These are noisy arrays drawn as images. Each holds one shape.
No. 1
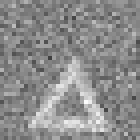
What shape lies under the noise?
triangle frame
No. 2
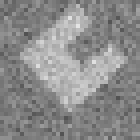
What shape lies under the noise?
square with a notch
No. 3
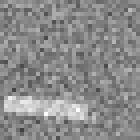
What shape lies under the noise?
bar
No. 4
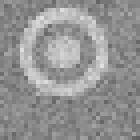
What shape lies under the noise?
bullseye
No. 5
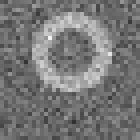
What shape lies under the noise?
ring
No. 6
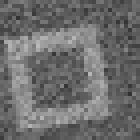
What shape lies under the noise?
square frame
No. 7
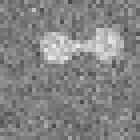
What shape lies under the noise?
dumbbell
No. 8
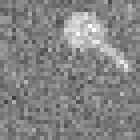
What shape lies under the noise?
lollipop
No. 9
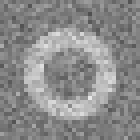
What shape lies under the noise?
ring
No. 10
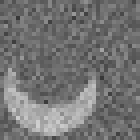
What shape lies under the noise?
crescent
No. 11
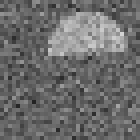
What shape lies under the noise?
half disc
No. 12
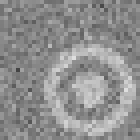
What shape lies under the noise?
bullseye
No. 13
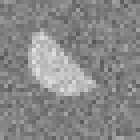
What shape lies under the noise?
half disc
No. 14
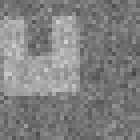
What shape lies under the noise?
square with a notch
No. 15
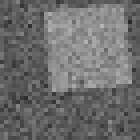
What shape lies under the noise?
square
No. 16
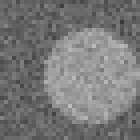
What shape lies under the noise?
disc
